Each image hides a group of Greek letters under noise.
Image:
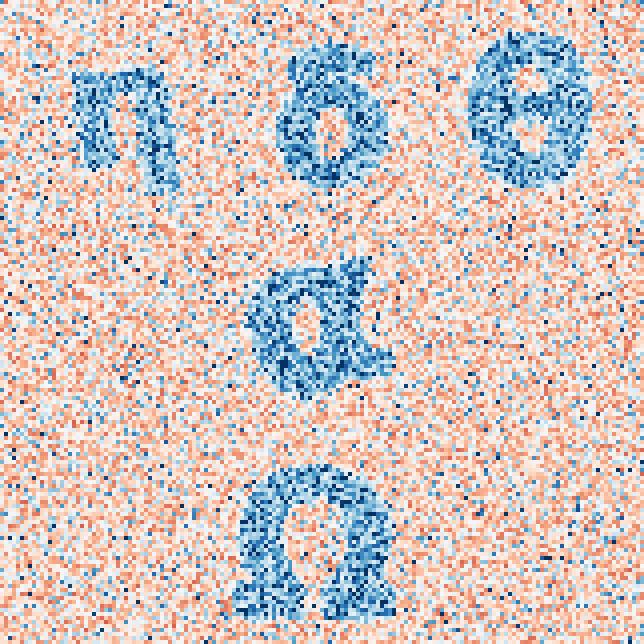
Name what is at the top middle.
delta
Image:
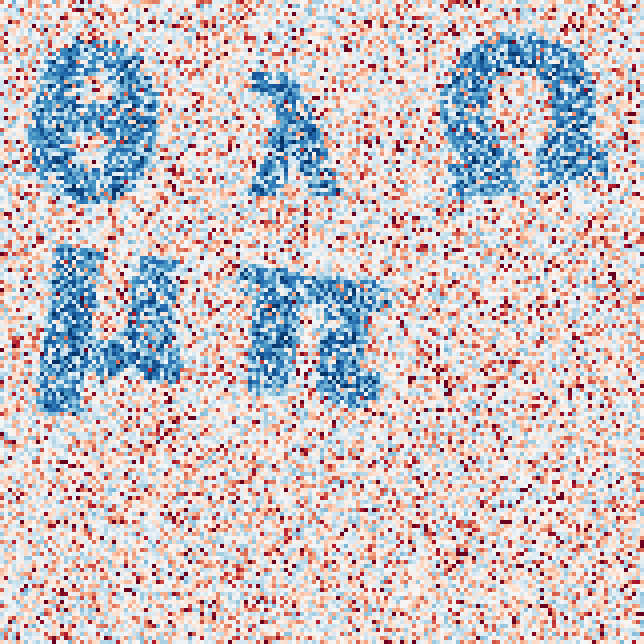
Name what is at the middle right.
nothing
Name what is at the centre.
pi
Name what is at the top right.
omega
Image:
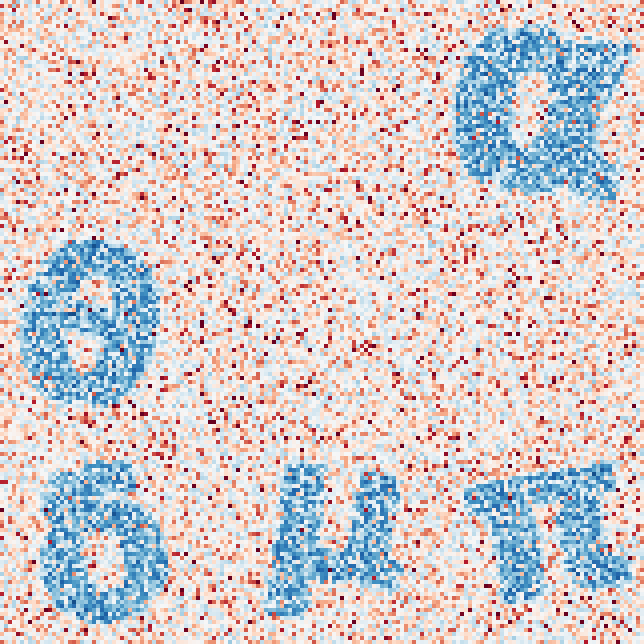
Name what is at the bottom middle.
mu
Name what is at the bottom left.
delta
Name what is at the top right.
alpha
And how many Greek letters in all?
5
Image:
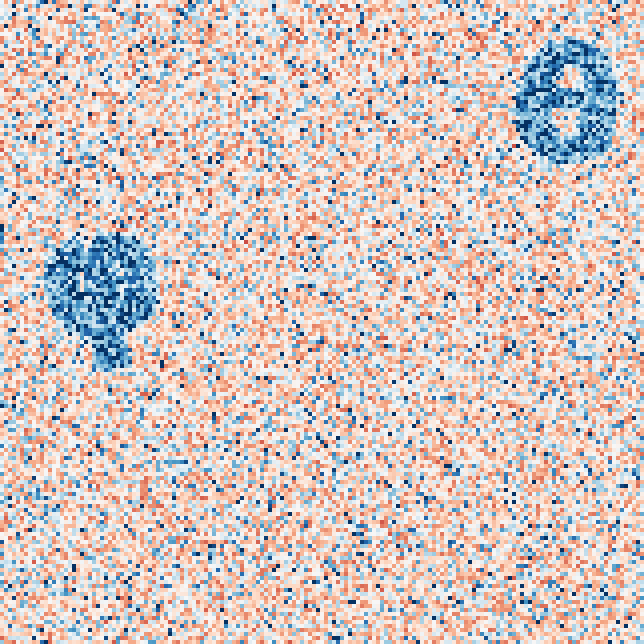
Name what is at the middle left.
phi
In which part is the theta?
top right
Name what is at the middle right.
nothing
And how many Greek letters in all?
2
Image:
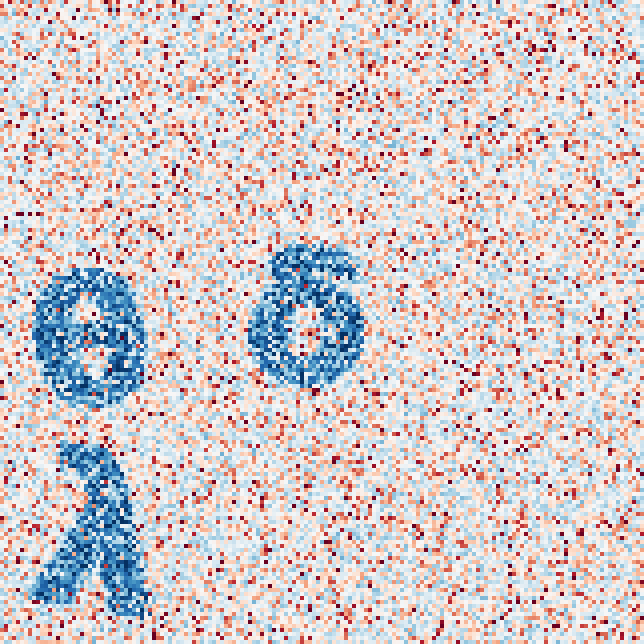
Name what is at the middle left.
theta
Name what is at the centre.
delta
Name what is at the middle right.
nothing
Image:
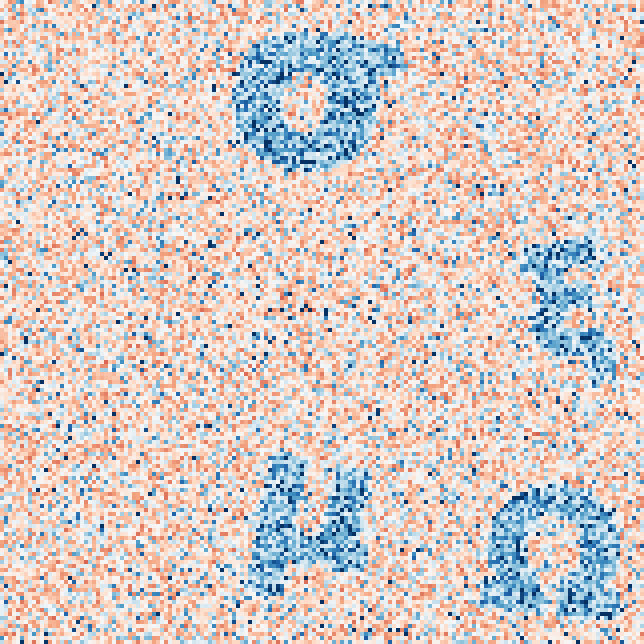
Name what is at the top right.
nothing
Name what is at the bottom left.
nothing
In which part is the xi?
middle right
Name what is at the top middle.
sigma
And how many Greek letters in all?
4
